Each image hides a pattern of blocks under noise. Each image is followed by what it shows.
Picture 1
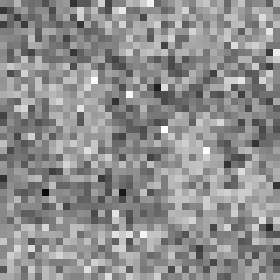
the same after a half turn
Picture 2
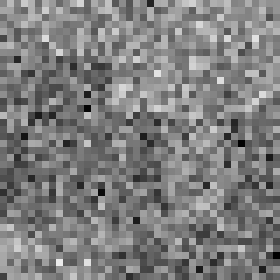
no symmetry
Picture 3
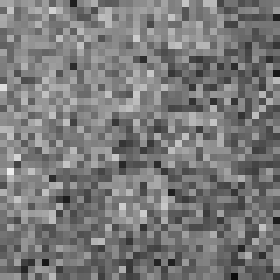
mirrored about the diagonal from the top left
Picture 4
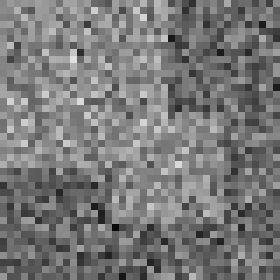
mirrored about the diagonal from the top left
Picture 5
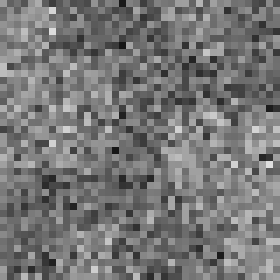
the same after a half turn
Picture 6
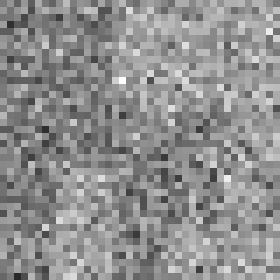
no symmetry
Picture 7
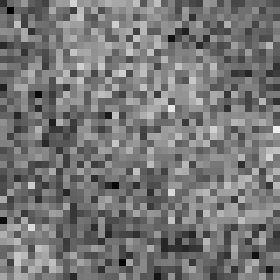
mirrored about the diagonal from the bottom left
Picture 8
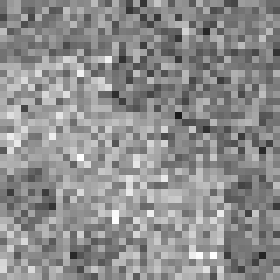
mirrored about the diagonal from the bottom left
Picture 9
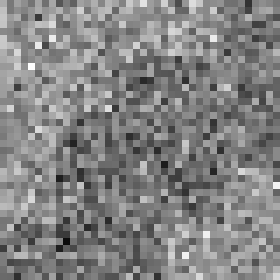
mirrored about the diagonal from the top left
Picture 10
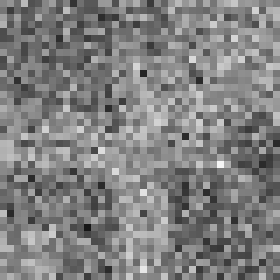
mirrored about the diagonal from the bottom left
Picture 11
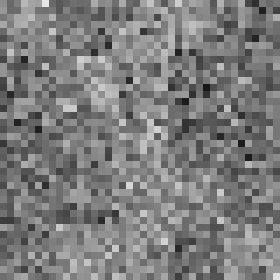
the same after a half turn
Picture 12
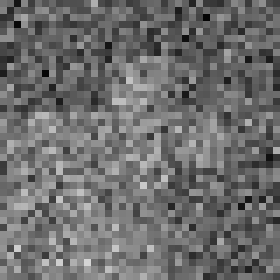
mirrored about the diagonal from the bottom left
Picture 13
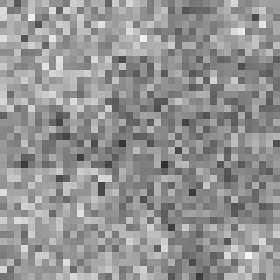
top and bottom mirror each other
